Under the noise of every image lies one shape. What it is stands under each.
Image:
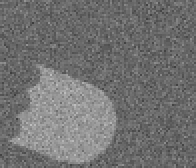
light ghost
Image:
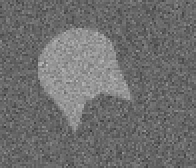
light cat's head
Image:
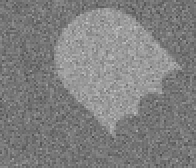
light ghost
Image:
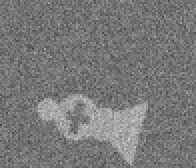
light chess bishop
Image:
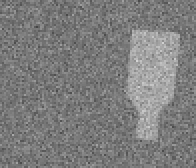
light bottle
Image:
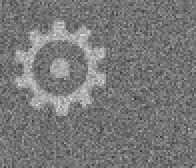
light gear
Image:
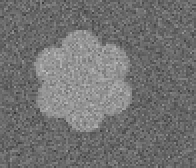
light flower
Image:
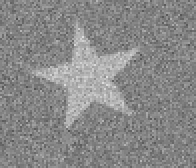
light star
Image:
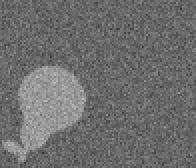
light pear
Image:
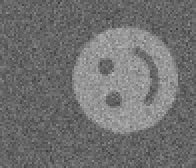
light smiling face
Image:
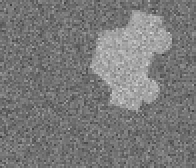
light car
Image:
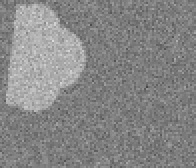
light cloud
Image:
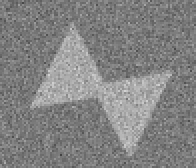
light bow tie
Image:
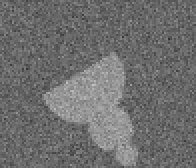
light chess pawn
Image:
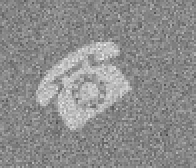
light telephone
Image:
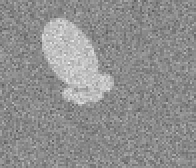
light footprint
